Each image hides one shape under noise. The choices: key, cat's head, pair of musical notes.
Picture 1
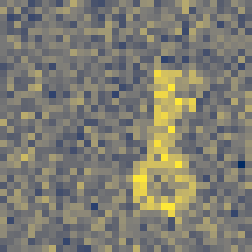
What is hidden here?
light key
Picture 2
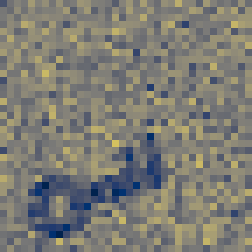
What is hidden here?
dark key
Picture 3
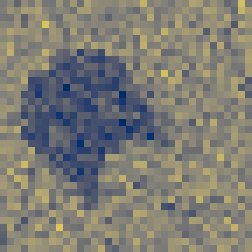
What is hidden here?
dark cat's head
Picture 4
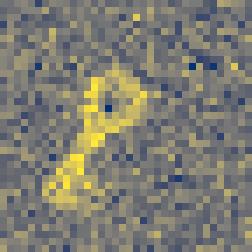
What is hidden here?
light key
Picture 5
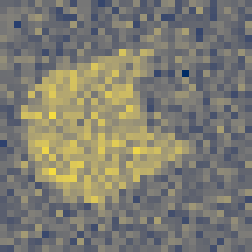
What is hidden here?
light cat's head
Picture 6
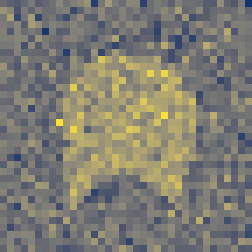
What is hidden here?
light cat's head
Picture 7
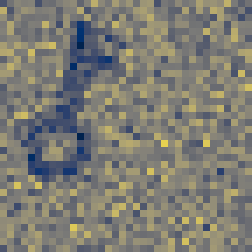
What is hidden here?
dark key
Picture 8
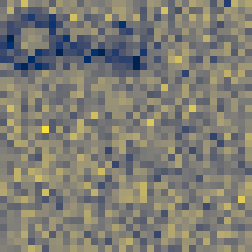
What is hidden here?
dark key
